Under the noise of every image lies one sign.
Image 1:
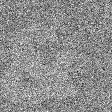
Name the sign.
ampersand
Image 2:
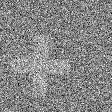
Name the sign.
plus sign
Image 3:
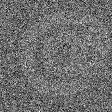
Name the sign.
at sign
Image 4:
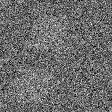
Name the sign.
colon
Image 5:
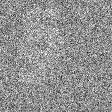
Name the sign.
section sign
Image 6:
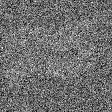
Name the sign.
approximately sign
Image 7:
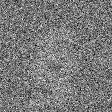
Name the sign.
section sign
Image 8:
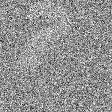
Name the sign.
question mark
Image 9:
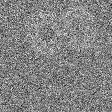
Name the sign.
infinity sign
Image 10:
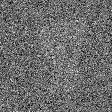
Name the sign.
pilcrow
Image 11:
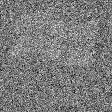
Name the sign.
approximately sign
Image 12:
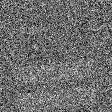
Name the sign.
equals sign
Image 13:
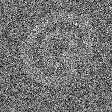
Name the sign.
at sign
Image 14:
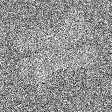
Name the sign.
not-equal sign
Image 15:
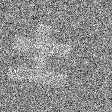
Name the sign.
plus-minus sign
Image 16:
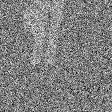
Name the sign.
pilcrow
